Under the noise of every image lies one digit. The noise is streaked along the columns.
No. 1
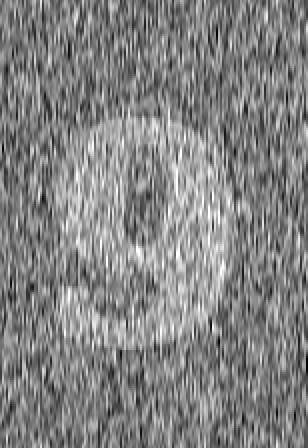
light 9
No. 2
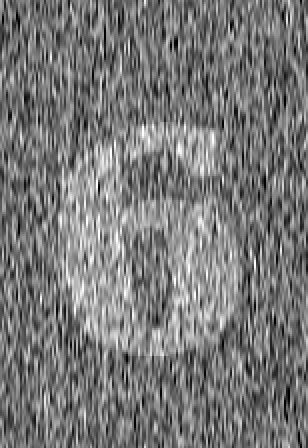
light 6
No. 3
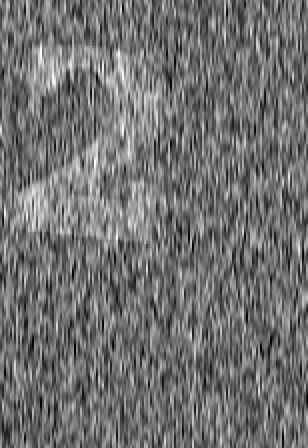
light 2
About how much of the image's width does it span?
half
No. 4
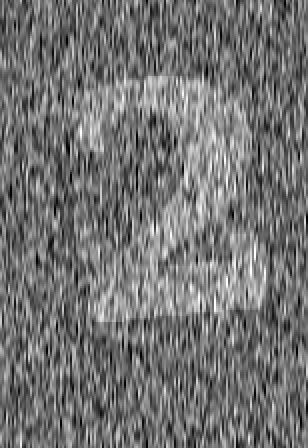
light 2
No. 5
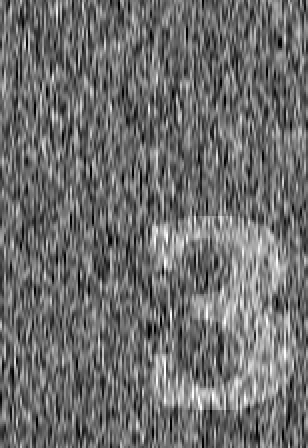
light 3
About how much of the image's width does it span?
half
